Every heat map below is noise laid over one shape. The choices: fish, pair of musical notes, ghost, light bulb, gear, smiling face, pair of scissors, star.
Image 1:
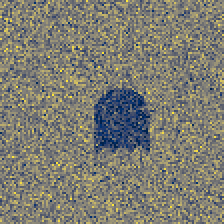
ghost
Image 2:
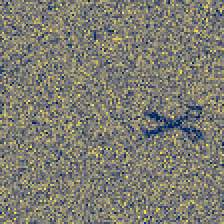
pair of scissors
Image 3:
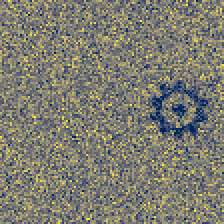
gear
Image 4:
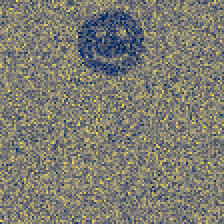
smiling face
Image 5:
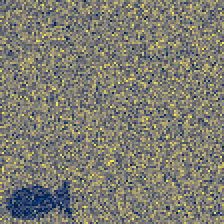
fish
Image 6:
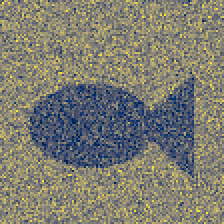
fish
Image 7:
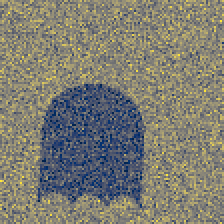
ghost
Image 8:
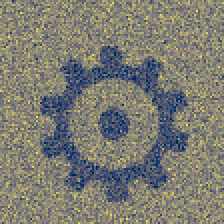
gear
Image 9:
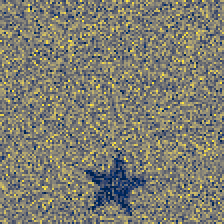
star
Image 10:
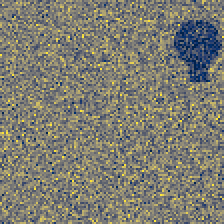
light bulb
